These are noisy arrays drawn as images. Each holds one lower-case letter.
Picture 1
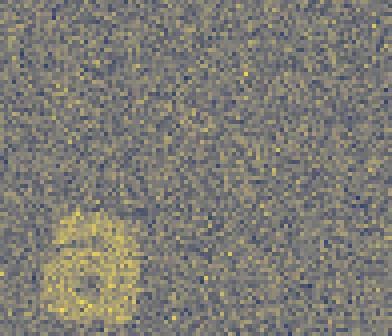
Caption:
light a, bottom left
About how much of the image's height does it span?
a third
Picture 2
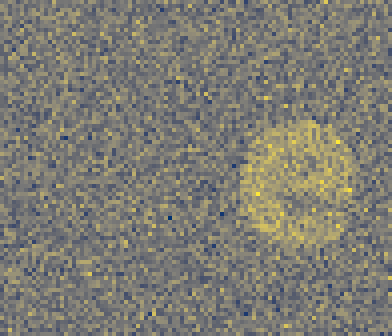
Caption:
light e, middle right
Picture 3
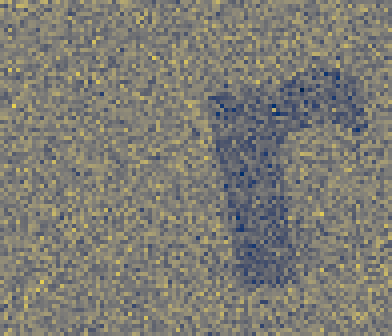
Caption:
dark r
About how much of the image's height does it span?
two thirds
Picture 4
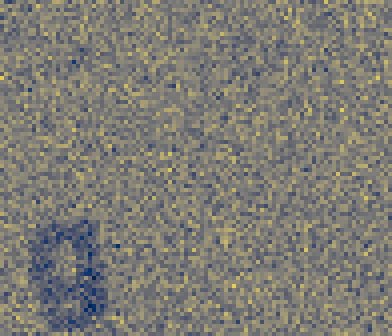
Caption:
dark g, bottom left
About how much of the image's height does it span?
a third
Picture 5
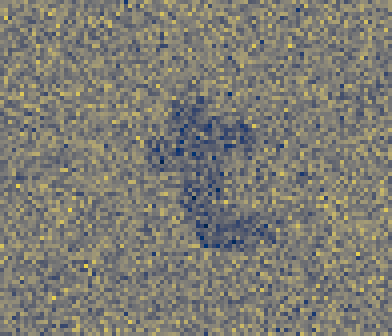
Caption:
dark t
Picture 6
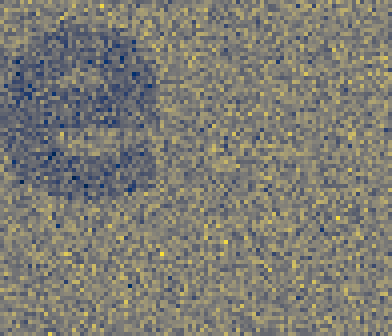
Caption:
dark e
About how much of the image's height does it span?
half
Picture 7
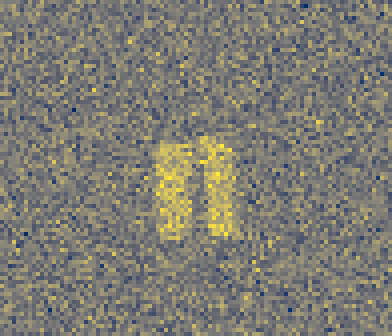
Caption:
light n, centre
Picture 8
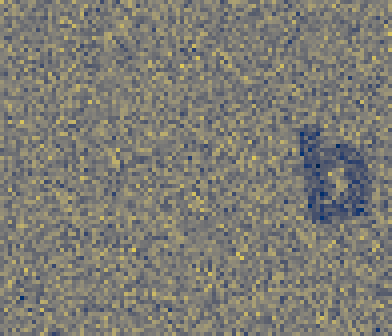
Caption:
dark b, middle right
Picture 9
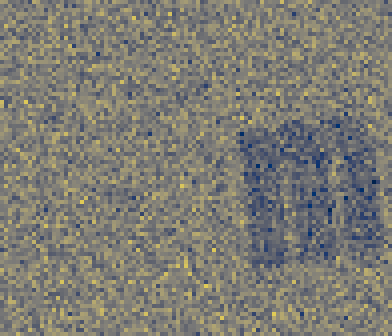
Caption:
dark m
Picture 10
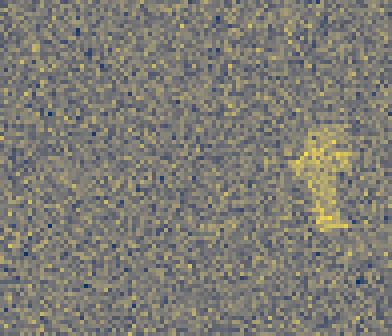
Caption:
light f, middle right
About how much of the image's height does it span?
a third
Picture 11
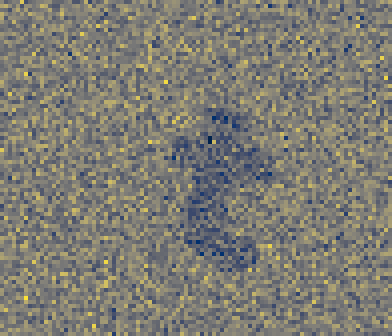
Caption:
dark t
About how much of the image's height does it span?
half
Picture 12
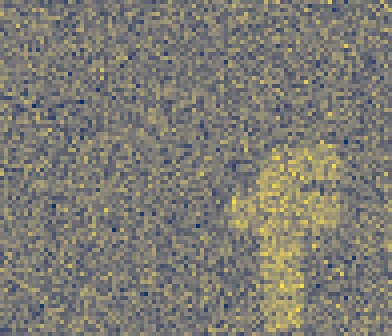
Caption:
light f
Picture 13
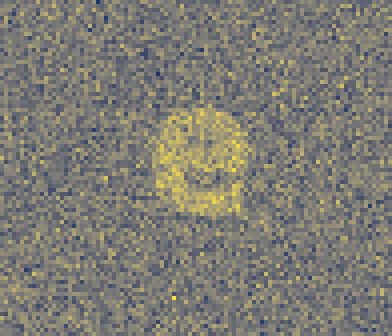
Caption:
light e, centre
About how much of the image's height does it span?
a third
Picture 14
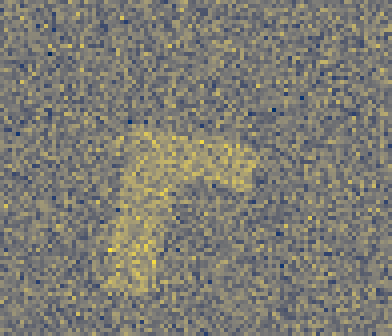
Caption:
light r
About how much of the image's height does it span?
half
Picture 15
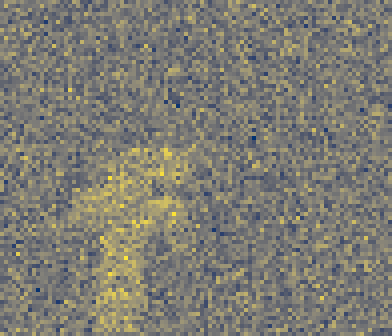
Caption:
light f
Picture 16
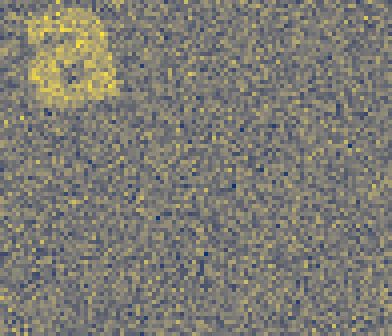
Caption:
light a, top left
